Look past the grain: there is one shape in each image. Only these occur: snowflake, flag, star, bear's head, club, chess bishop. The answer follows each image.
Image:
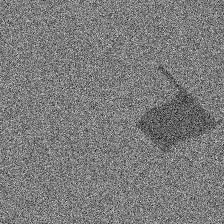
dark flag, middle right
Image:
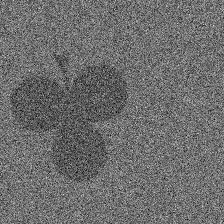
dark club
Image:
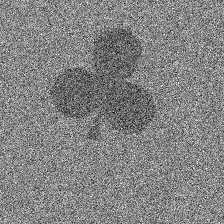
dark club
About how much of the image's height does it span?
half
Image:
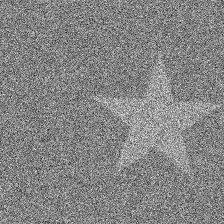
light star
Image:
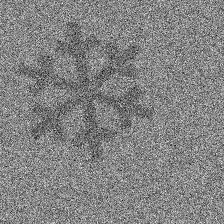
dark snowflake
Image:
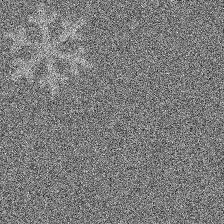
light snowflake, top left
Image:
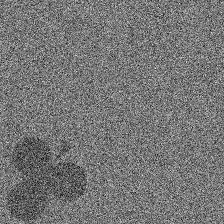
dark club, bottom left
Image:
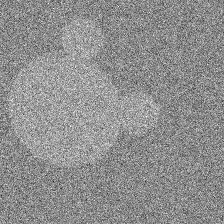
light bear's head
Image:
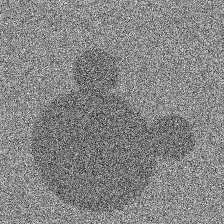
dark bear's head
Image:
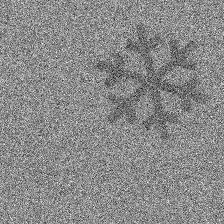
dark snowflake
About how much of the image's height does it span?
half
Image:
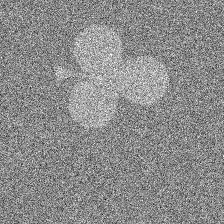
light club
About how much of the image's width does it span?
half
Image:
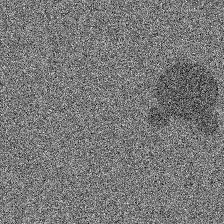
dark bear's head, middle right
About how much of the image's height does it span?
a third
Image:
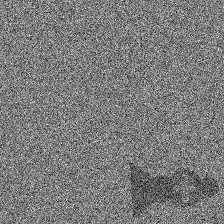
dark chess bishop, bottom right
